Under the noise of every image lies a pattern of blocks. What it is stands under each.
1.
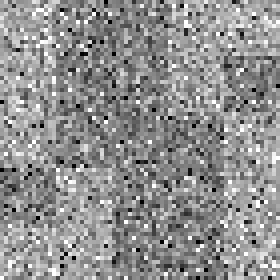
the same after a half turn
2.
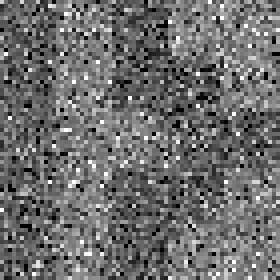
top and bottom mirror each other
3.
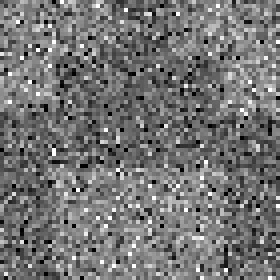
left and right mirror each other
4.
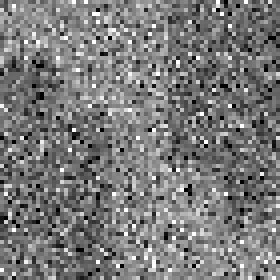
the same after a half turn
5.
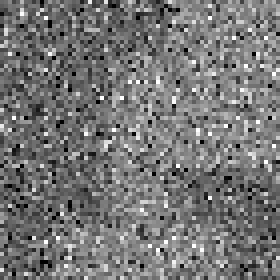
no symmetry
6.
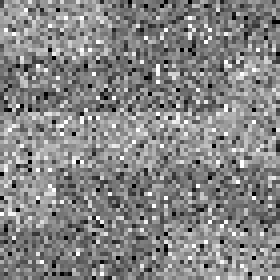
the same after a half turn
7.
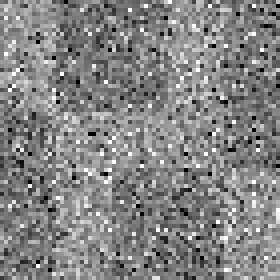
the same after a half turn
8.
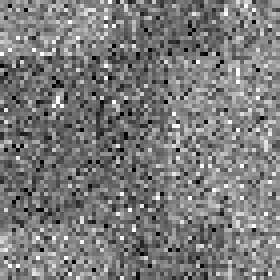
top and bottom mirror each other
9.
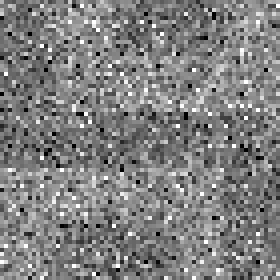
the same after a half turn
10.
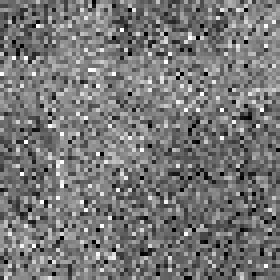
mirrored about the diagonal from the top left
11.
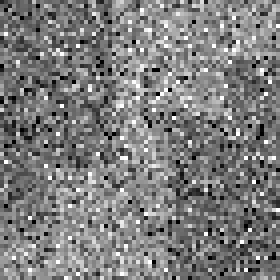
the same after a half turn
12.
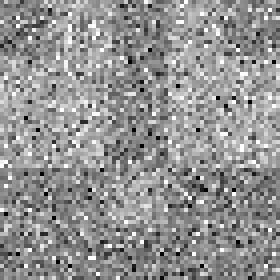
left and right mirror each other
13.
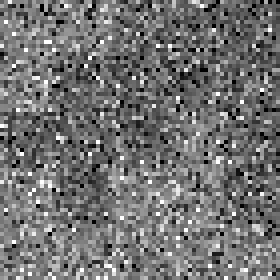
no symmetry
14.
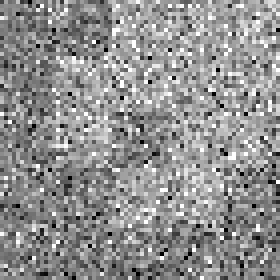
mirrored about the diagonal from the bottom left
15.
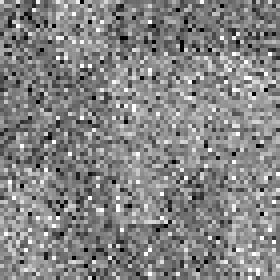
no symmetry
